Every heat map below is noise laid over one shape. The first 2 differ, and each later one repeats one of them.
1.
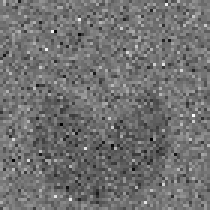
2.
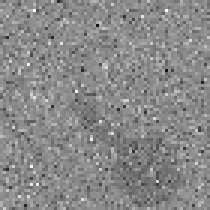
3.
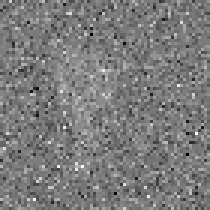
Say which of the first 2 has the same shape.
2
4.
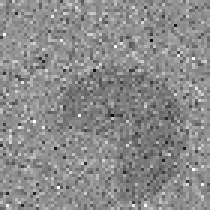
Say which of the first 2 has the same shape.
1
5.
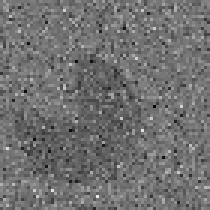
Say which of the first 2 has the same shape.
1
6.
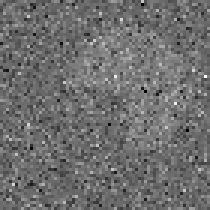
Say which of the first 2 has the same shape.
1
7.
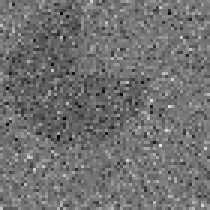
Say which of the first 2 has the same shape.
1
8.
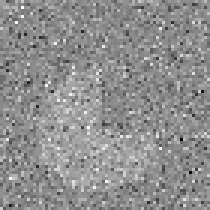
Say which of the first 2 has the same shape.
1
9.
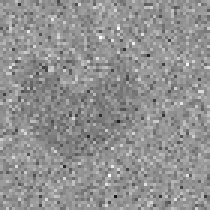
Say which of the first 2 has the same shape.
1
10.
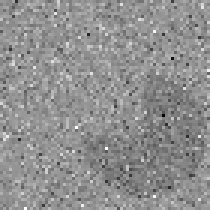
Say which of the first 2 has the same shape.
1
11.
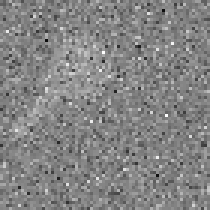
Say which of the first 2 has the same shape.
2
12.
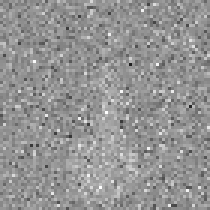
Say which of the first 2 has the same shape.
2
